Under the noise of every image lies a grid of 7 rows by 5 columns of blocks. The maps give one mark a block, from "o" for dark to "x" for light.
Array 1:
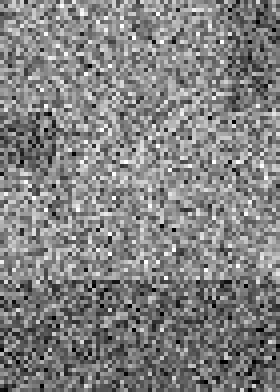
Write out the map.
xxxxo
xxxxo
oxxxx
xxxxx
xxxxx
ooooo
ooooo
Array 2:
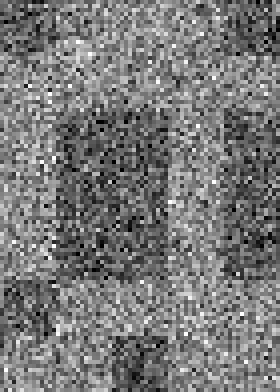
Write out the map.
oxxxo
xxxxx
xooxo
xooxo
xooxo
oxxxx
xxoxx
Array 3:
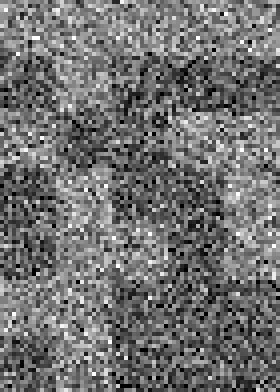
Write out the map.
xxxxx
oxooo
xooxx
oxoox
oxxox
xxooo
oxooo
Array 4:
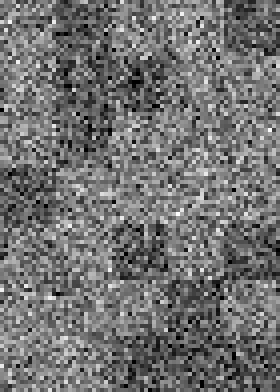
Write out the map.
xoxxo
xooxx
xoxxx
oxxxx
xxoxo
xxxox
xxooo
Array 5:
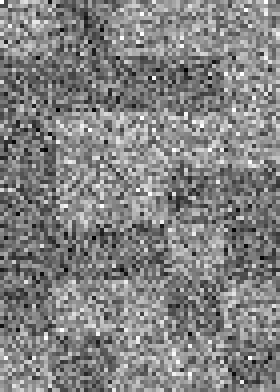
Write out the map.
xoxxx
oooox
oxxxx
oxxoo
oooxo
oxxox
xoxxo
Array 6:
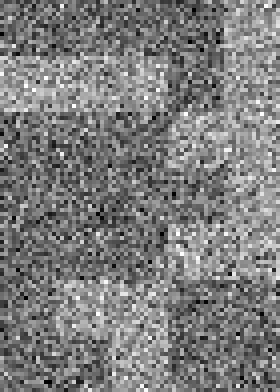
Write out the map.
oooox
xxxox
oooxx
oooox
oooxx
oxxoo
ooxoo
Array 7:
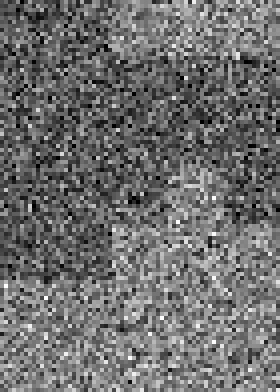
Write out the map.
ooxxx
ooooo
ooooo
oooxo
ooxxx
xxxxx
xxxxx
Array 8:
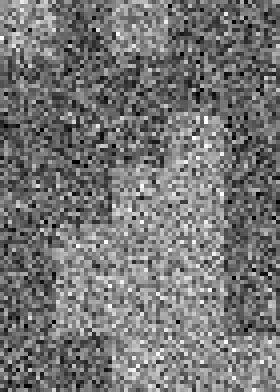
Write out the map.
xoxoo
ooooo
oooxo
ooxxo
oxxxo
oxxxo
ooxxx
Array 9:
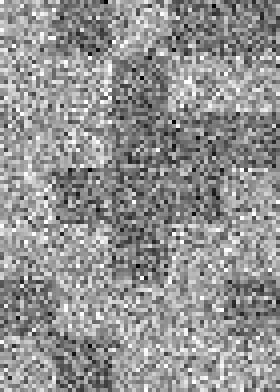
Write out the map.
xoxoo
xxoxx
xxooo
xooox
xxoxx
oxxxo
xoxxx
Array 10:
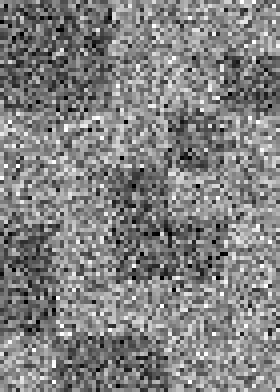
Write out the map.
ooxxx
ooxxo
xxxox
xxoxx
oxoox
oxxxx
xooxx
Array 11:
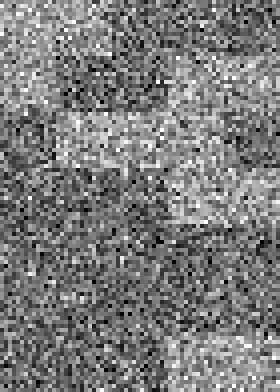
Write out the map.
xxooo
xooxx
oxxxo
oooxx
ooooo
ooooo
oooxx
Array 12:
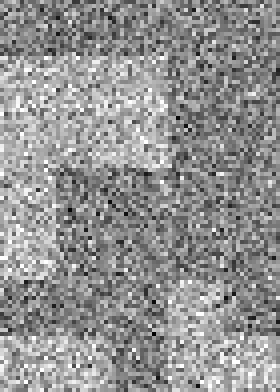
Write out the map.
ooooo
xxxoo
xxxoo
xoooo
xoooo
oooxo
xxoxx
